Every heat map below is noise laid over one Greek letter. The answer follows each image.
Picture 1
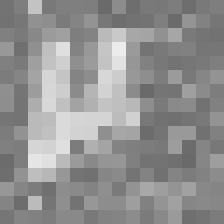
light mu
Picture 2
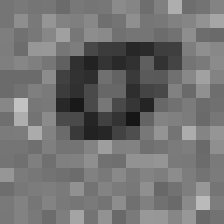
dark sigma
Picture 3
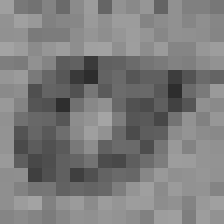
dark sigma
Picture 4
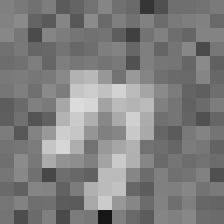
light eta
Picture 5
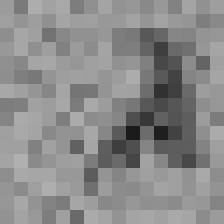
dark lambda
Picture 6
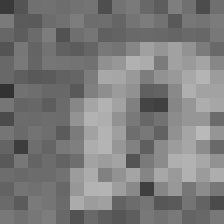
light omega
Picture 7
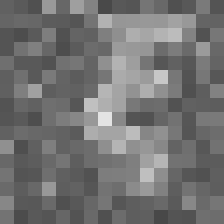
light xi
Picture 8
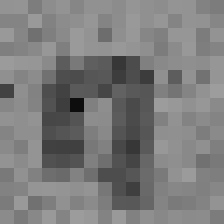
dark eta
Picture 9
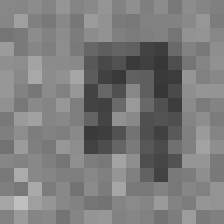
dark eta
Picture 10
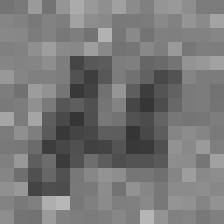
dark mu
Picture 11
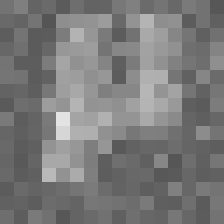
light mu
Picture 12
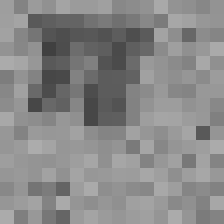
dark pi
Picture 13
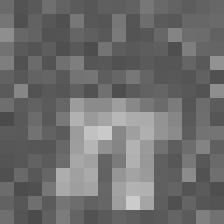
light pi
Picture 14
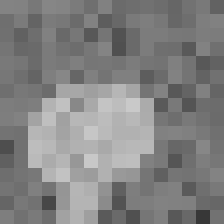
light phi
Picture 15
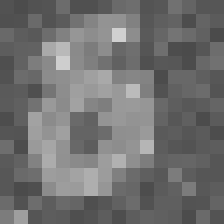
light delta
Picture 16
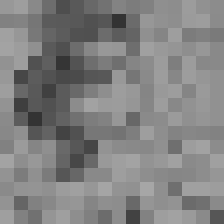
dark xi
